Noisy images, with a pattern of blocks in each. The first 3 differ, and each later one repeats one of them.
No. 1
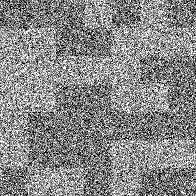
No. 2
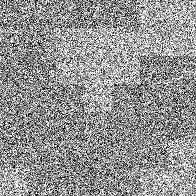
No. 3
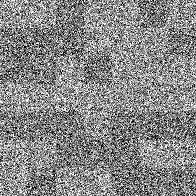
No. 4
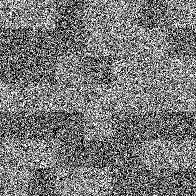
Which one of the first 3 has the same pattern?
3
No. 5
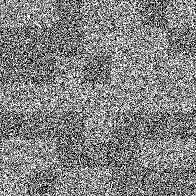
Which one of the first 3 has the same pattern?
3
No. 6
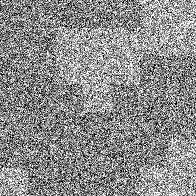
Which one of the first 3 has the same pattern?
2
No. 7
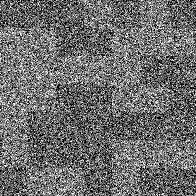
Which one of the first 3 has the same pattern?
1
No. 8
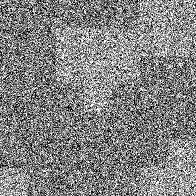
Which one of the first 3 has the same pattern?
2
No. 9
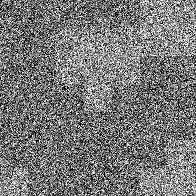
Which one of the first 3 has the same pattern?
2
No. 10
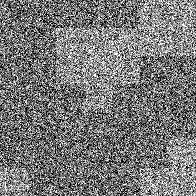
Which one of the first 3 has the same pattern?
2
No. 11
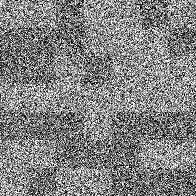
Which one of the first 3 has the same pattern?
3
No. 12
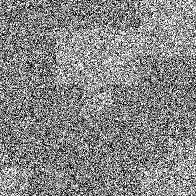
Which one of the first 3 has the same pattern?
2
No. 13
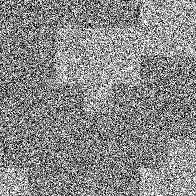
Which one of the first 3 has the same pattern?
2
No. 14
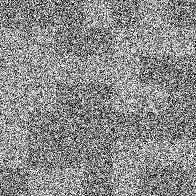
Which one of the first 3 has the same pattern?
1
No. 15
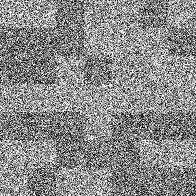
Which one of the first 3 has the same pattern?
3
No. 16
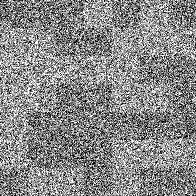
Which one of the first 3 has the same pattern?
1
